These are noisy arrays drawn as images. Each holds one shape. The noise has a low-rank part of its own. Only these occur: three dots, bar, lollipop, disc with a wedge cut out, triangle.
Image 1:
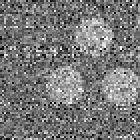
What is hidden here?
light three dots
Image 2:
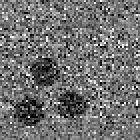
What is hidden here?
dark three dots
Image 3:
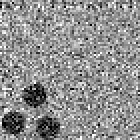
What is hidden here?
dark three dots, bottom left
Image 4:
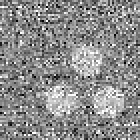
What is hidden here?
light three dots
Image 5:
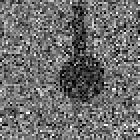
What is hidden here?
dark lollipop
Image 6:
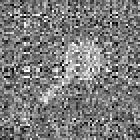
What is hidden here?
light lollipop
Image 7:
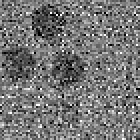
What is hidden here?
dark three dots
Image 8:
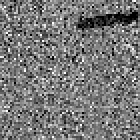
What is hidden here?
dark bar, top right
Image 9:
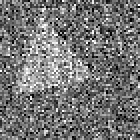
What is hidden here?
light triangle
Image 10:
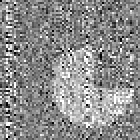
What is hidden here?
light disc with a wedge cut out
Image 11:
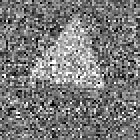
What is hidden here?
light triangle
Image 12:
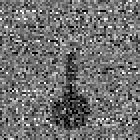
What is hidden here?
dark lollipop
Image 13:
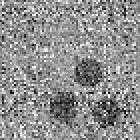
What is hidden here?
dark three dots
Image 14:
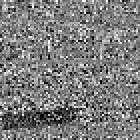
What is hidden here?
dark bar
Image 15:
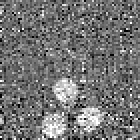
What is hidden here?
light three dots, bottom middle
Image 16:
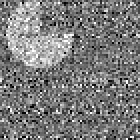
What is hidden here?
light disc with a wedge cut out
